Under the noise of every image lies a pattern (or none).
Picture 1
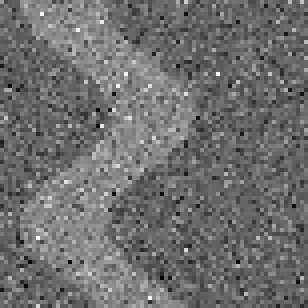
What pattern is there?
a wavy band
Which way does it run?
top to bottom
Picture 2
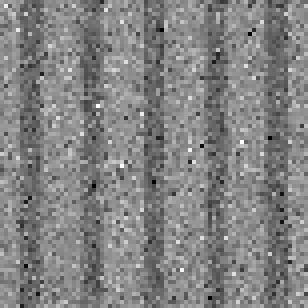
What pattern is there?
vertical stripes
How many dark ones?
5
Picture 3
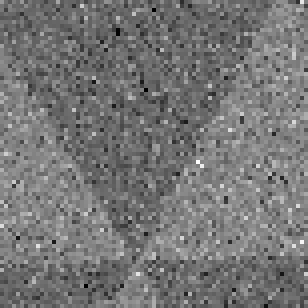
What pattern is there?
spokes from one point
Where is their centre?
bottom middle
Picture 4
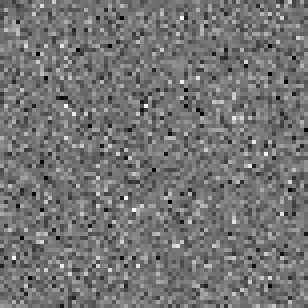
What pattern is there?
only noise
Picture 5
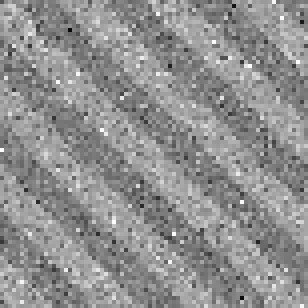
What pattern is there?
diagonal stripes
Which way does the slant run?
top left to bottom right
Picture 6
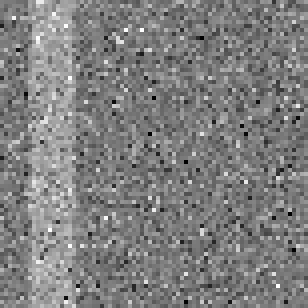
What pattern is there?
one vertical stripe
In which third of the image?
left
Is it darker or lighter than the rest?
lighter
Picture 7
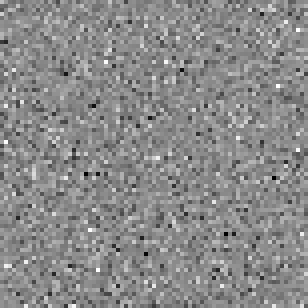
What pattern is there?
only noise
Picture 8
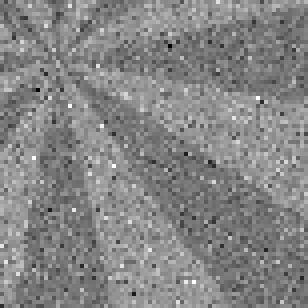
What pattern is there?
spokes from one point
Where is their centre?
top left
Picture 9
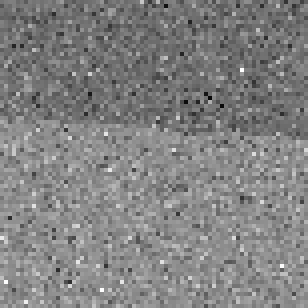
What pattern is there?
a sharp edge
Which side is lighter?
bottom
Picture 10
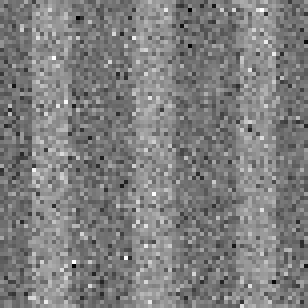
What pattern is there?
vertical stripes
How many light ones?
3
